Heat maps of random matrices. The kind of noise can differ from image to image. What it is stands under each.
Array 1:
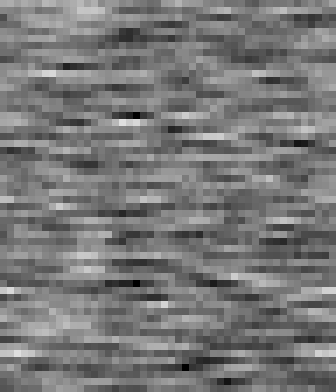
streaked along the rows
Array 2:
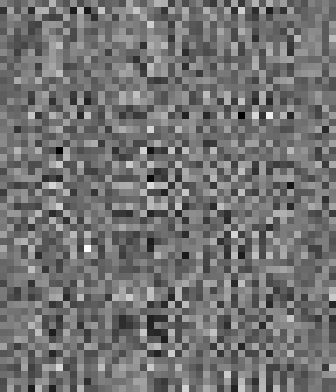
low rank plus noise
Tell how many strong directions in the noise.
two
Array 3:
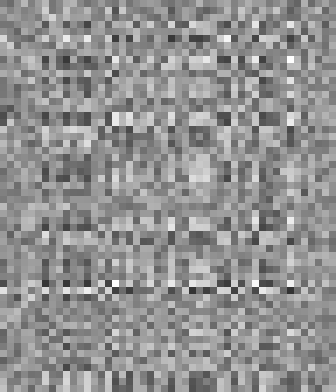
low rank plus noise
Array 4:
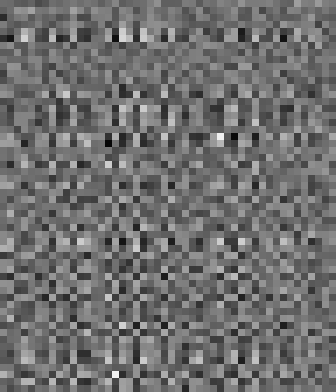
low rank plus noise
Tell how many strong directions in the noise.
one
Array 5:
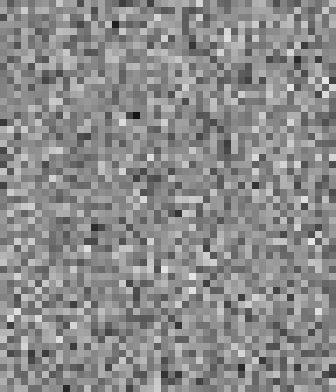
independent entries
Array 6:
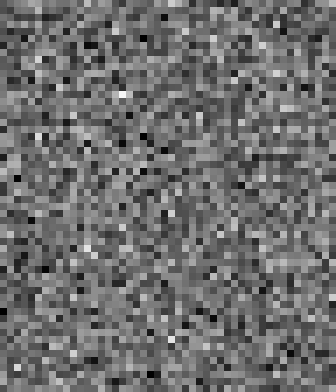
independent entries
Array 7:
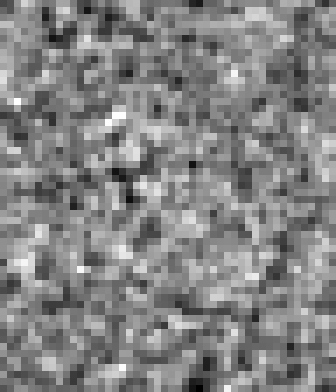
blotchy
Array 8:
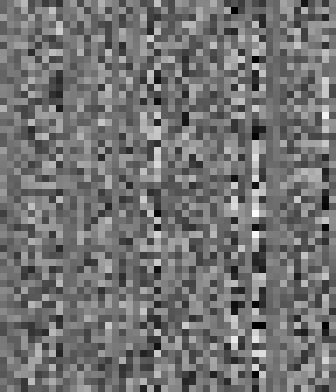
columns of uneven size
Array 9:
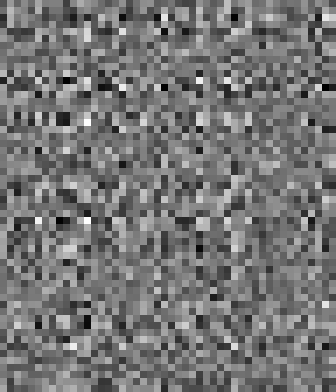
low rank plus noise
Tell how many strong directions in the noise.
two
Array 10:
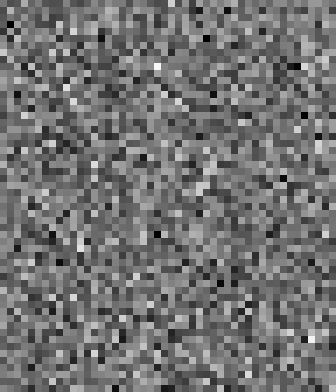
independent entries
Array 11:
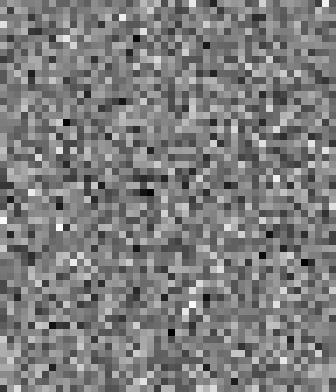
independent entries
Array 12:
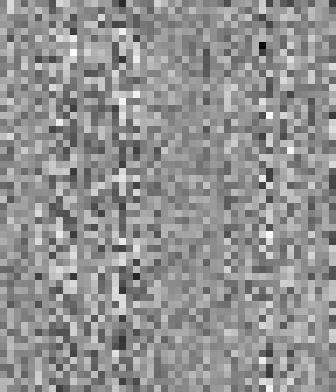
columns of uneven size
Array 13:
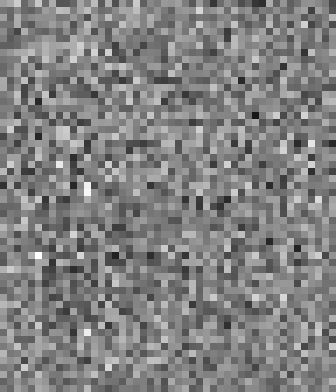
low rank plus noise
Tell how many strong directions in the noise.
five to eight
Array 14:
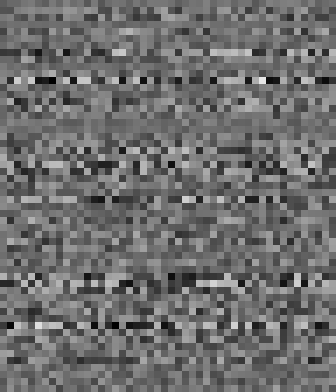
rows of uneven size
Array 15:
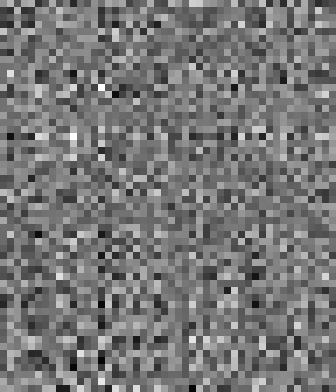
low rank plus noise
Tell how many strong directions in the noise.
three or four
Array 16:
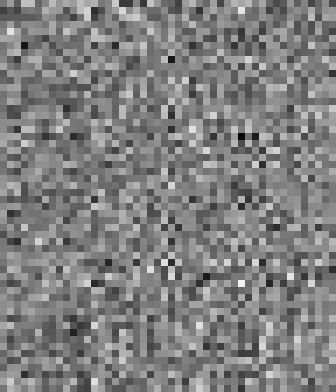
low rank plus noise
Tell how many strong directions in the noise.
three or four
